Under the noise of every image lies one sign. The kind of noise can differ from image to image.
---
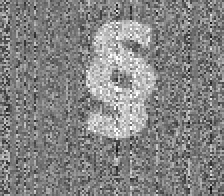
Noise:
columns of uneven size
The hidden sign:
section sign
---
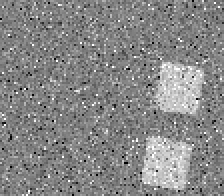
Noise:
heavy tails
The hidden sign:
colon
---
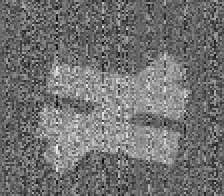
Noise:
columns of uneven size
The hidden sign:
not-equal sign
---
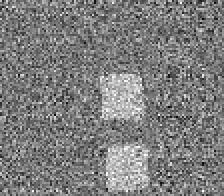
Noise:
low rank plus noise
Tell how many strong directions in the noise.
five to eight
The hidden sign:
colon
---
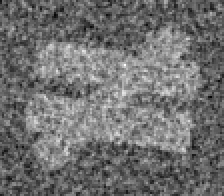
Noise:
blotchy
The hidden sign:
not-equal sign
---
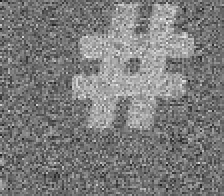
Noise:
low rank plus noise
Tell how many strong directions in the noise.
five to eight
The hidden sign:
hash sign
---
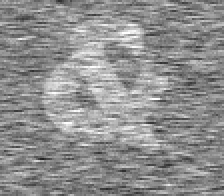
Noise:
streaked along the rows
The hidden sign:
ampersand
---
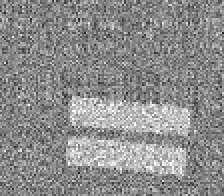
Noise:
low rank plus noise
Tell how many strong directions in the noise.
five to eight
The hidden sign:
equals sign
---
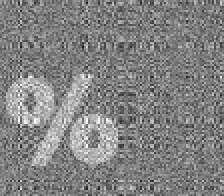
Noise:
low rank plus noise
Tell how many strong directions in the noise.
one
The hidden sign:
percent sign
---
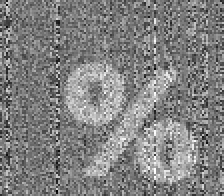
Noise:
columns of uneven size
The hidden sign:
percent sign
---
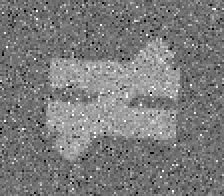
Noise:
heavy tails
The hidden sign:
not-equal sign
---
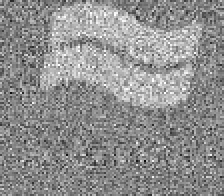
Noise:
low rank plus noise
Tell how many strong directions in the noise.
five to eight
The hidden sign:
approximately sign
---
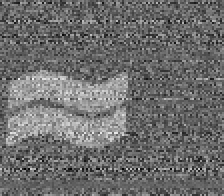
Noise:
rows of uneven size
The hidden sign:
approximately sign
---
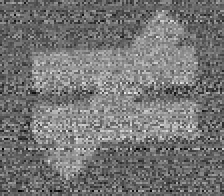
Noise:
rows of uneven size
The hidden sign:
not-equal sign
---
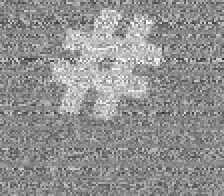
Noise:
rows of uneven size
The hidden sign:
hash sign
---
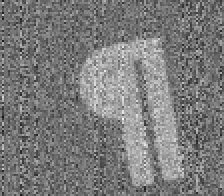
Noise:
columns of uneven size
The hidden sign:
pilcrow
